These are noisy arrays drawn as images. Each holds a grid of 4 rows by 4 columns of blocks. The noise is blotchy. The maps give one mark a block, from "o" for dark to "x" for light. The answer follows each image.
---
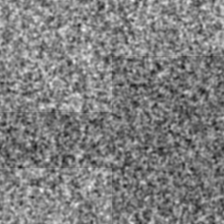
xxxx
xxoo
oooo
xxoo
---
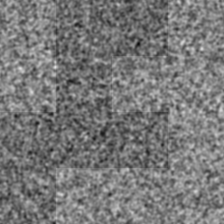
xoox
xoxx
ooox
oxxx
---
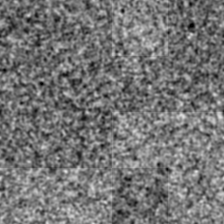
ooxo
oooo
ooxx
xxox
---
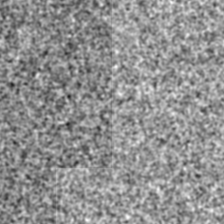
ooxx
ooxx
ooxx
oxxx
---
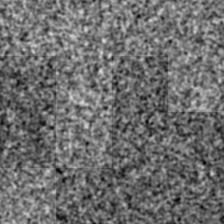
xxxx
oxox
oxoo
xooo
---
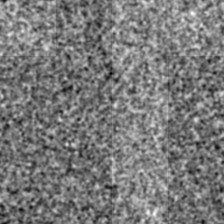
xoxx
ooxo
ooxo
ooxo
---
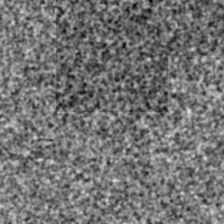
xooo
xoox
xxxx
xxxx
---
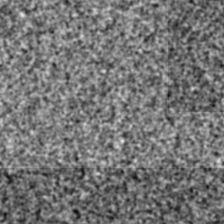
xxxo
xxxo
xxxx
oooo
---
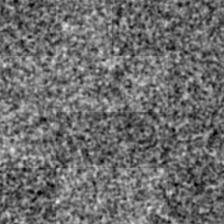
oxoo
xxxo
xooo
oxxo
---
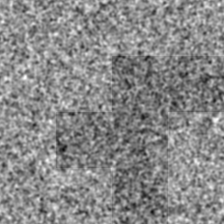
xxxx
xxoo
xoox
xxox
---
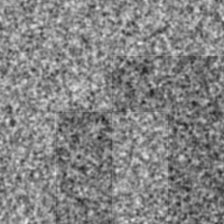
xxxx
xxoo
xoxo
xoxo
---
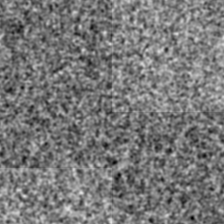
ooxx
ooxx
oooo
xxoo
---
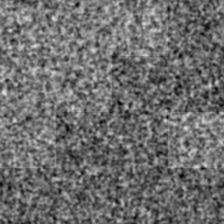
xxxo
xxoo
xoox
oooo
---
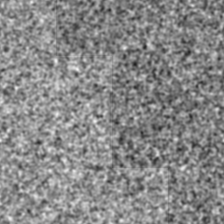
xooo
xxoo
xxoo
xxxo
